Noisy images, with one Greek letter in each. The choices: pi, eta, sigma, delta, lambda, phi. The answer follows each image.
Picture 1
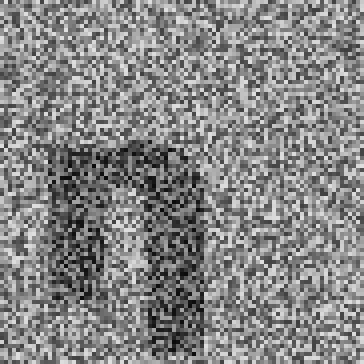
eta
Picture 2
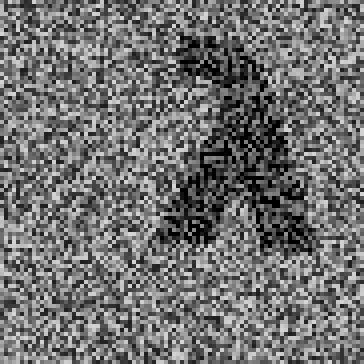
lambda
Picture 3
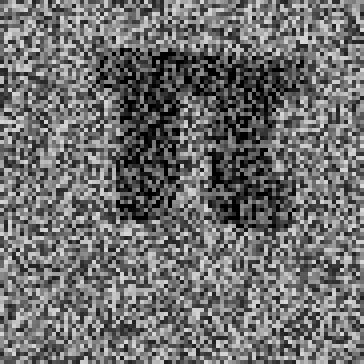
pi
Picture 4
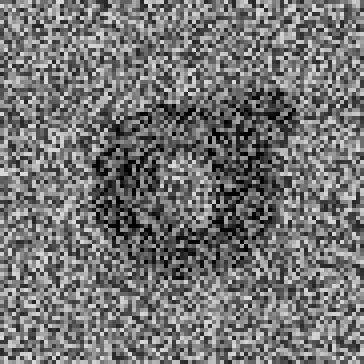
sigma
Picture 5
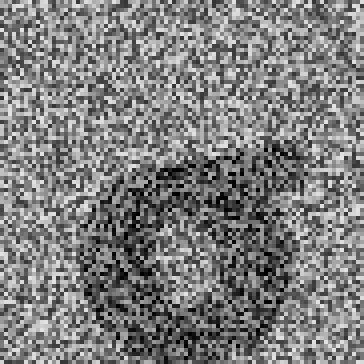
sigma
